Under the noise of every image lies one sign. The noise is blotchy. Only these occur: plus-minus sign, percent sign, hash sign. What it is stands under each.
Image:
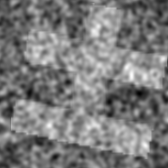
plus-minus sign
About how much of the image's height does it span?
nearly all
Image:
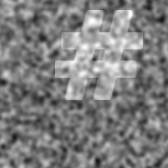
hash sign
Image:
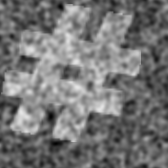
hash sign
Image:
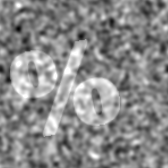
percent sign
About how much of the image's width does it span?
two thirds
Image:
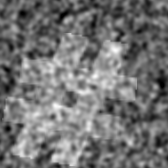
hash sign
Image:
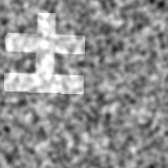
plus-minus sign
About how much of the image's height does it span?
half
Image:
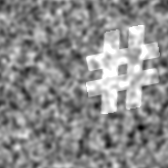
hash sign
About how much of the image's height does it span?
half
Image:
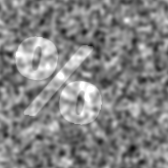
percent sign
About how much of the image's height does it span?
half
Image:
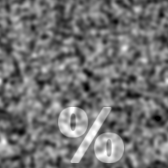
percent sign
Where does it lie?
bottom middle
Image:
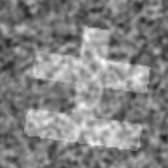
plus-minus sign
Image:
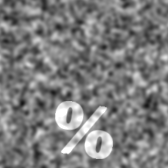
percent sign
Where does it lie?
bottom middle
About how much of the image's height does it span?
a third
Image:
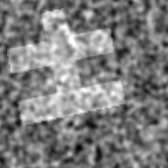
plus-minus sign
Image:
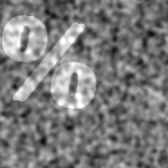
percent sign
